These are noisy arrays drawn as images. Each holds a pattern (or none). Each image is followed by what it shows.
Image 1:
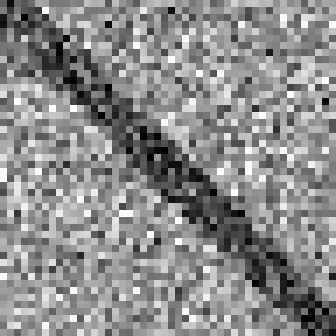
a diagonal band
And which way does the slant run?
top left to bottom right
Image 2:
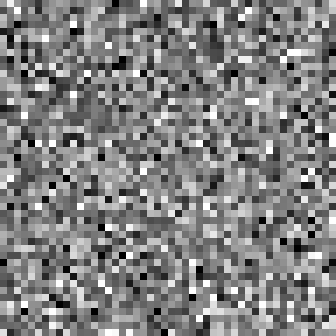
only noise
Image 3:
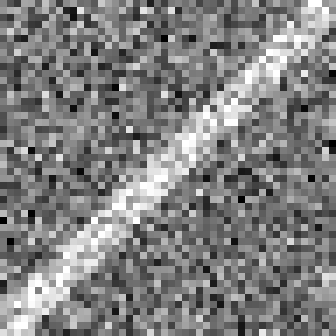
a diagonal band
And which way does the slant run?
bottom left to top right
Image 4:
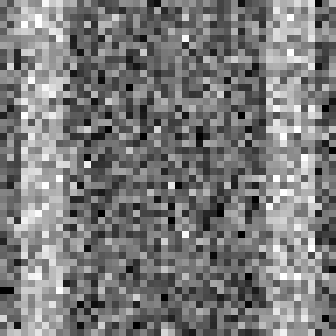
bands of columns
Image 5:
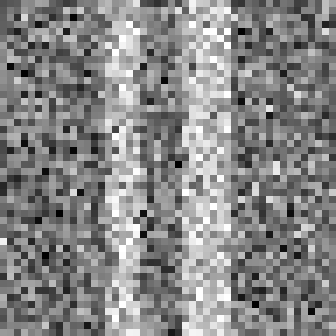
bands of columns
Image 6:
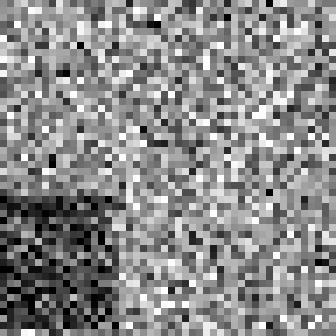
one block
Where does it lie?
bottom left
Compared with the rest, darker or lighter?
darker
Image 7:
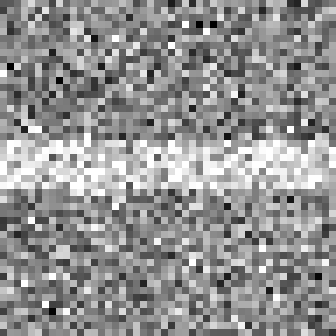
one band of rows
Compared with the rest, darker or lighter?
lighter
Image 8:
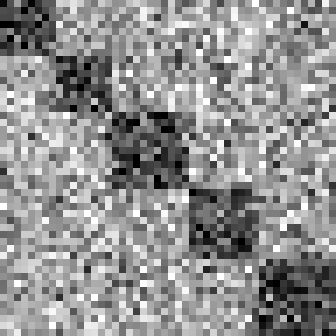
blocks along the diagonal
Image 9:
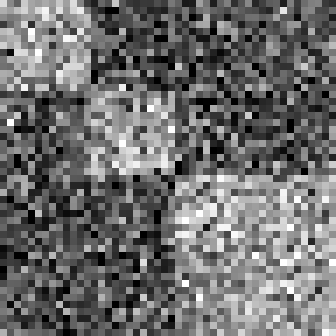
blocks along the diagonal
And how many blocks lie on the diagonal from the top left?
3
